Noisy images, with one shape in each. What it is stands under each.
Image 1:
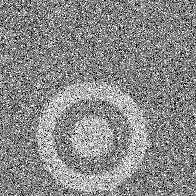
bullseye
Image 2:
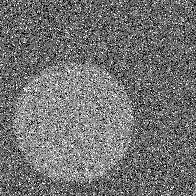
disc
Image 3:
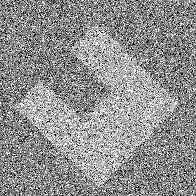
square with a notch
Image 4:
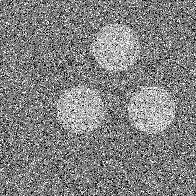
three dots
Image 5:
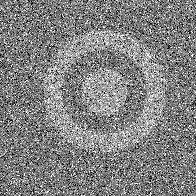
bullseye
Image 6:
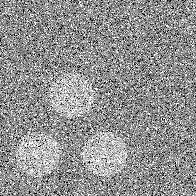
three dots
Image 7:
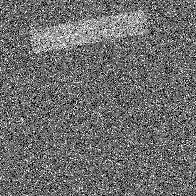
bar
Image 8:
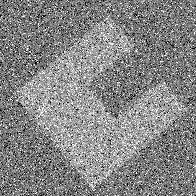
square with a notch
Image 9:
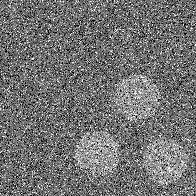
three dots
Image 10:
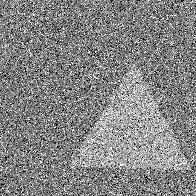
triangle
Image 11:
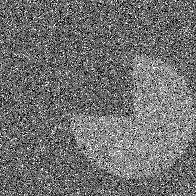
disc with a wedge cut out
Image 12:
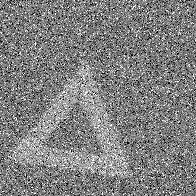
triangle frame
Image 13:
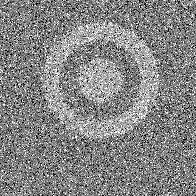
bullseye
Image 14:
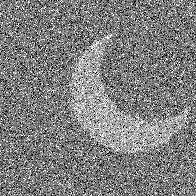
crescent
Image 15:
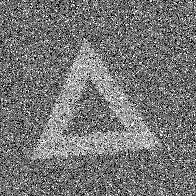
triangle frame
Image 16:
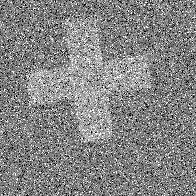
cross
